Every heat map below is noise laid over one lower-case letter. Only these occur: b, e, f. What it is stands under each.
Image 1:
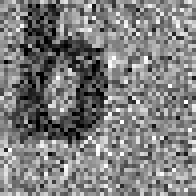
b
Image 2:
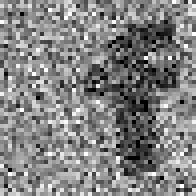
f
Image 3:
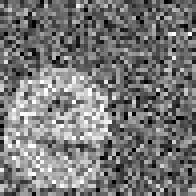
e
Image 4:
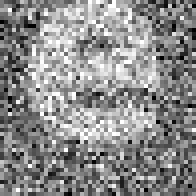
e
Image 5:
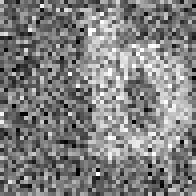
b
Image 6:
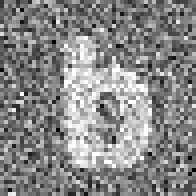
b
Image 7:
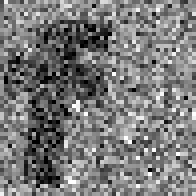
f
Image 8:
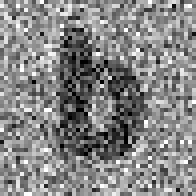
b
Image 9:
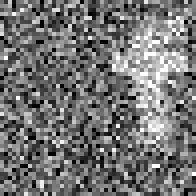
f
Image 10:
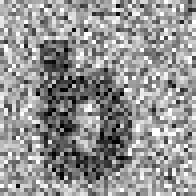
b
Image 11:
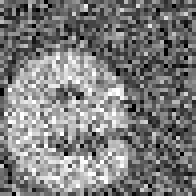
e
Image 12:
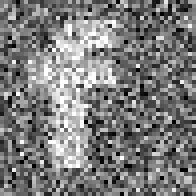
f
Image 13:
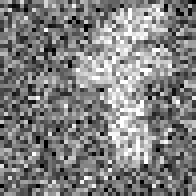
f
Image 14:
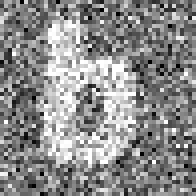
b
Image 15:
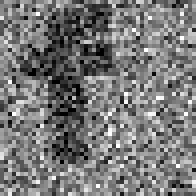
f
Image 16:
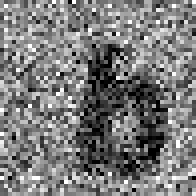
b
